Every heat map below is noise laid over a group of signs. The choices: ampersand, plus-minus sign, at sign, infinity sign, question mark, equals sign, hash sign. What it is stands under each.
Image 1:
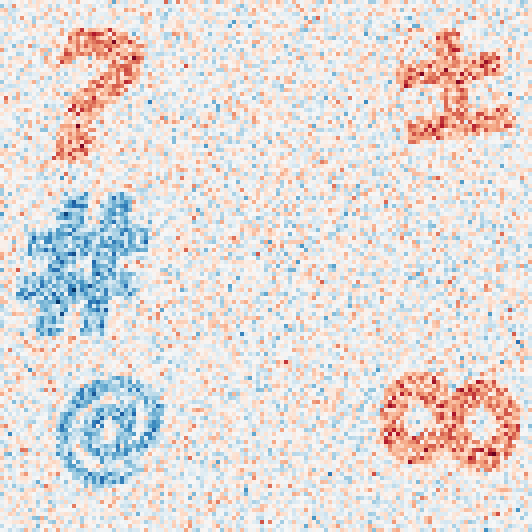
top left: red question mark; top right: red plus-minus sign; middle left: blue hash sign; bottom left: blue at sign; bottom right: red infinity sign
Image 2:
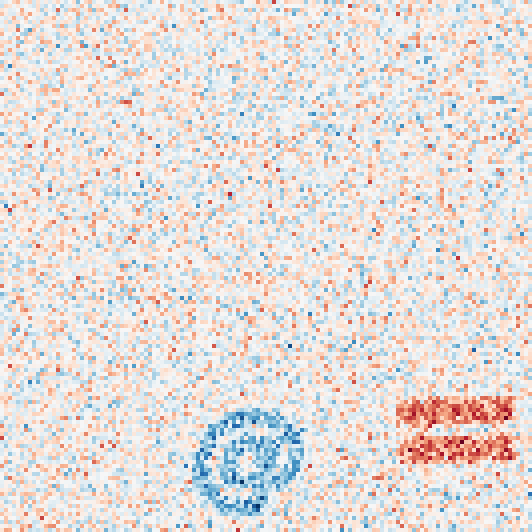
bottom middle: blue at sign; bottom right: red equals sign
